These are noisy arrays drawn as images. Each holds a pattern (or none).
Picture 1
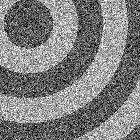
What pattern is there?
rings round one point
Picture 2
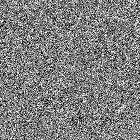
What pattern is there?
only noise
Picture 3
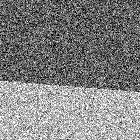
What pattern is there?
a sharp edge
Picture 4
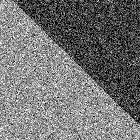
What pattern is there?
a sharp edge
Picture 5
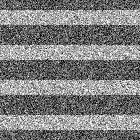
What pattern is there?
horizontal stripes
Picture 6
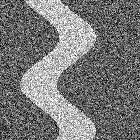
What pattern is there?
a wavy band
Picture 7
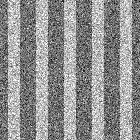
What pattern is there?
vertical stripes
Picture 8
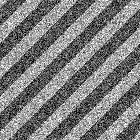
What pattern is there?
diagonal stripes
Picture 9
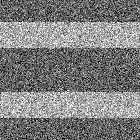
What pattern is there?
horizontal stripes
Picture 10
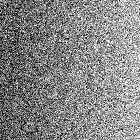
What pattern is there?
a smooth slope
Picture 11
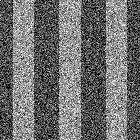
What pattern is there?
vertical stripes
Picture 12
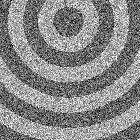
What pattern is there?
rings round one point
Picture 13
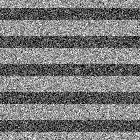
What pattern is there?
horizontal stripes
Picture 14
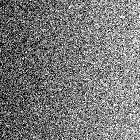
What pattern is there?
a smooth slope
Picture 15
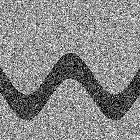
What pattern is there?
a wavy band
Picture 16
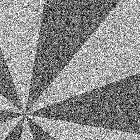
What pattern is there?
spokes from one point
